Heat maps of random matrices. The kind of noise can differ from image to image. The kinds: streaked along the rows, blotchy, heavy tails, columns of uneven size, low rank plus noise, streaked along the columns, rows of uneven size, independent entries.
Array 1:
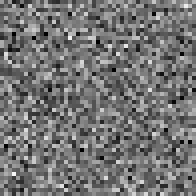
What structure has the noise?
independent entries
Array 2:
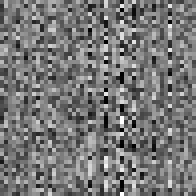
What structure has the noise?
columns of uneven size
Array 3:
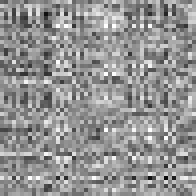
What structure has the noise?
low rank plus noise
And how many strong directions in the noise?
two
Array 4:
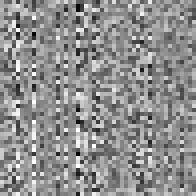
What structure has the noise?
columns of uneven size
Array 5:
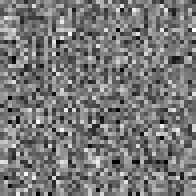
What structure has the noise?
low rank plus noise
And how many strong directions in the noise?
five to eight
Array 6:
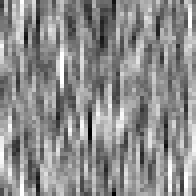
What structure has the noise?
streaked along the columns
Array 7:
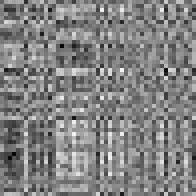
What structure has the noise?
low rank plus noise
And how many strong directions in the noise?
one
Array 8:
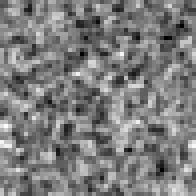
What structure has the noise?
blotchy
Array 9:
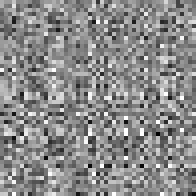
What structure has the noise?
low rank plus noise
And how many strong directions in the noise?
two
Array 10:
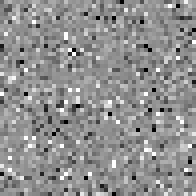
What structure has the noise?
heavy tails
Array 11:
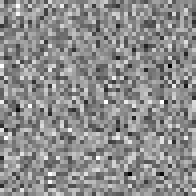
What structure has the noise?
low rank plus noise
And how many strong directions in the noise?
five to eight
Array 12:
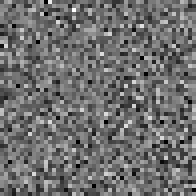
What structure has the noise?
independent entries
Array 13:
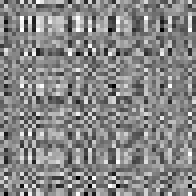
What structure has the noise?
low rank plus noise
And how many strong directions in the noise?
one
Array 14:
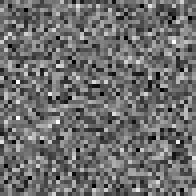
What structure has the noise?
independent entries
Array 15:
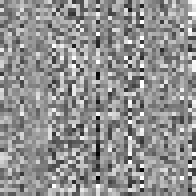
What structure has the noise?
columns of uneven size
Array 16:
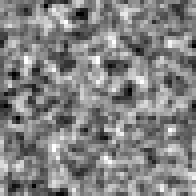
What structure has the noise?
blotchy
